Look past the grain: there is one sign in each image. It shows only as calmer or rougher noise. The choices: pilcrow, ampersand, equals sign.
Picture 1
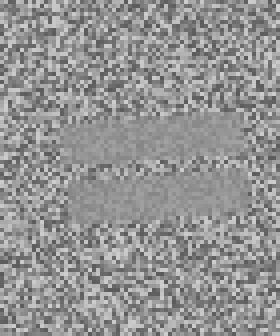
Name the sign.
equals sign
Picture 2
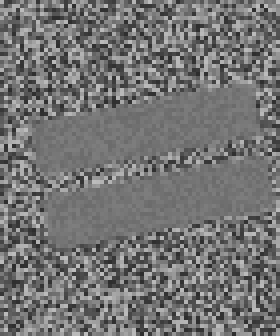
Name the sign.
equals sign
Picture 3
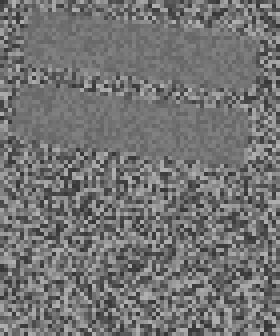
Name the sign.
equals sign
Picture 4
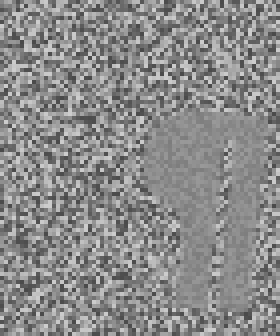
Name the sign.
pilcrow
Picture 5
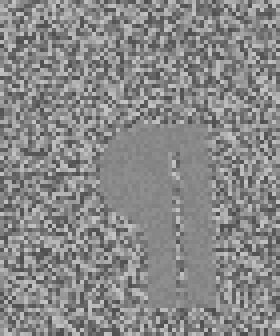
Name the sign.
pilcrow
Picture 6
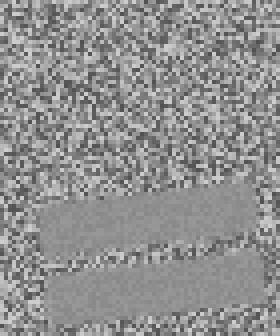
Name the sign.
equals sign
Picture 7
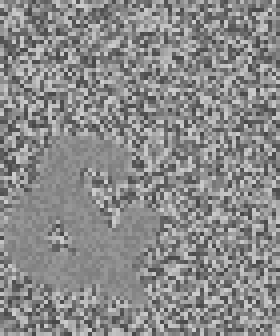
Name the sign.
ampersand
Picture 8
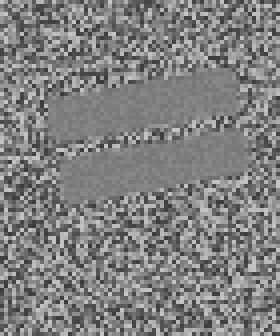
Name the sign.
equals sign
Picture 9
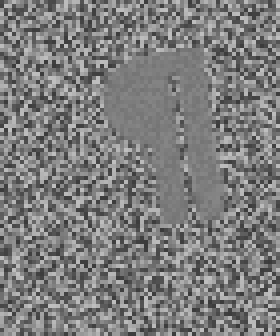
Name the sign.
pilcrow
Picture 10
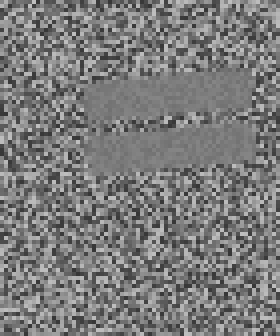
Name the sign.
equals sign
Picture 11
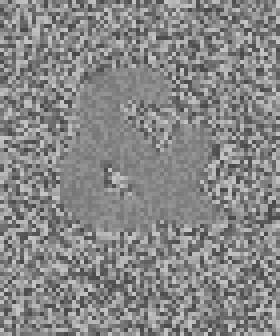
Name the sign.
ampersand
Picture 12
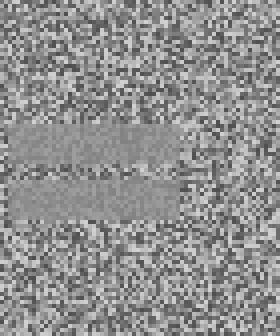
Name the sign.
equals sign
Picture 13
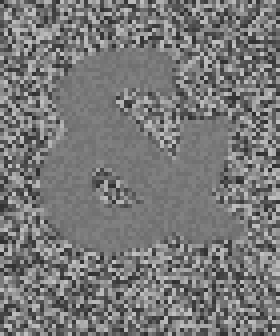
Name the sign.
ampersand
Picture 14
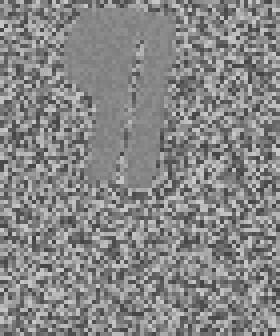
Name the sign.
pilcrow
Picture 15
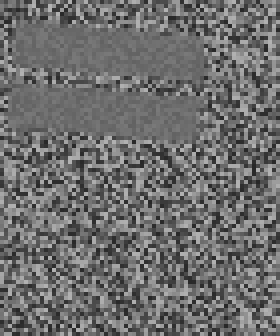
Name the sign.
equals sign
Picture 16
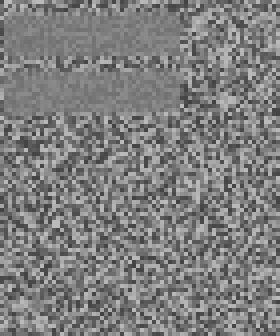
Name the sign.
equals sign
